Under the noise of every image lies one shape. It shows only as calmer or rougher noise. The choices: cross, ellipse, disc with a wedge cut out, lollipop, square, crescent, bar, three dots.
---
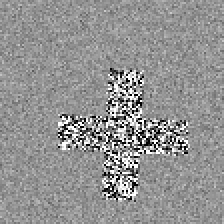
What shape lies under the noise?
cross
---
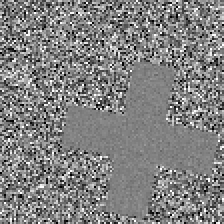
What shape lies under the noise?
cross
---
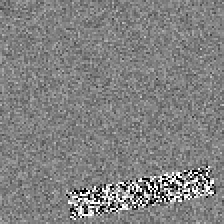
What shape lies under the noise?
bar
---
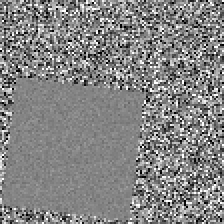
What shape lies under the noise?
square
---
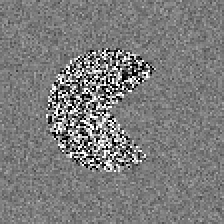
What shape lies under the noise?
disc with a wedge cut out
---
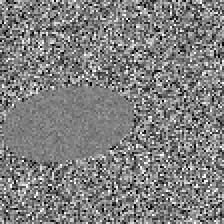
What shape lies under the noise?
ellipse
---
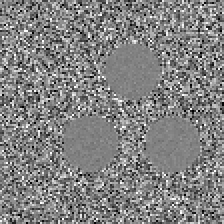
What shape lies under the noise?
three dots
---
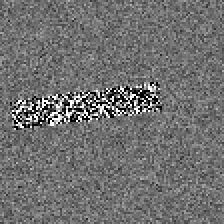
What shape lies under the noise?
bar
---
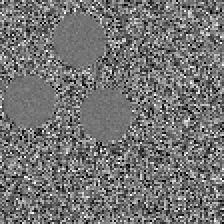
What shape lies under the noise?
three dots
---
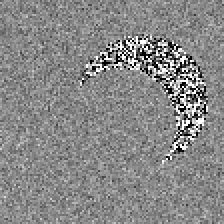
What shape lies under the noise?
crescent
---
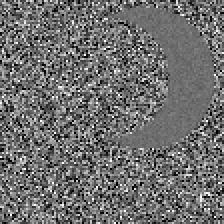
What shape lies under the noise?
crescent
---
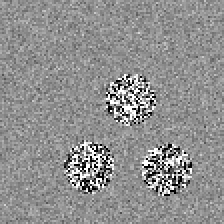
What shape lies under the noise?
three dots
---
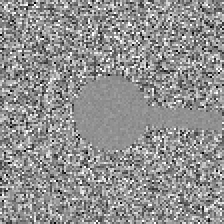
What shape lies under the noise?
lollipop
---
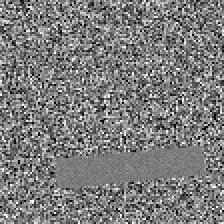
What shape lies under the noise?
bar
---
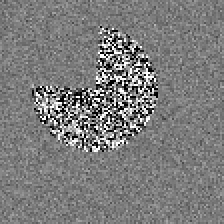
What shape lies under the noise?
disc with a wedge cut out
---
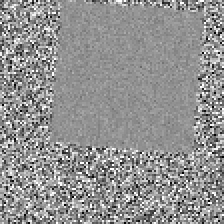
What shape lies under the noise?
square
